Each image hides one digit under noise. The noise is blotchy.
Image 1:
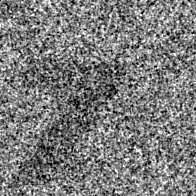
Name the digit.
7
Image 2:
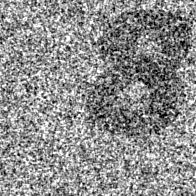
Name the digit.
8
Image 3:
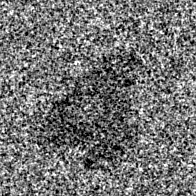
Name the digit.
4
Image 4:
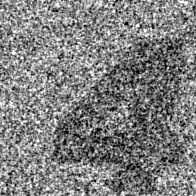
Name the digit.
4
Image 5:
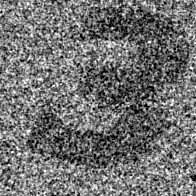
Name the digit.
3
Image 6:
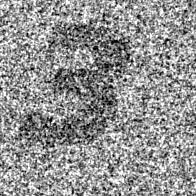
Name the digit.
3
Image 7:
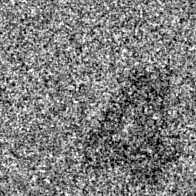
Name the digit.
4
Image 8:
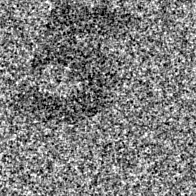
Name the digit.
5
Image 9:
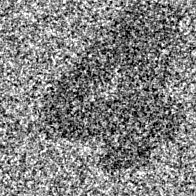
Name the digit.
4
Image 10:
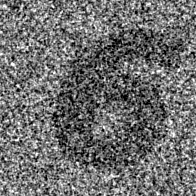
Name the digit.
6
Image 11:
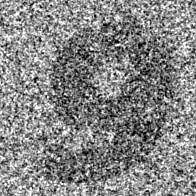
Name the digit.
9
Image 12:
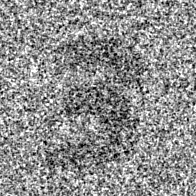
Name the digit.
3
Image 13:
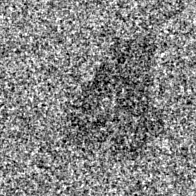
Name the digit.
4
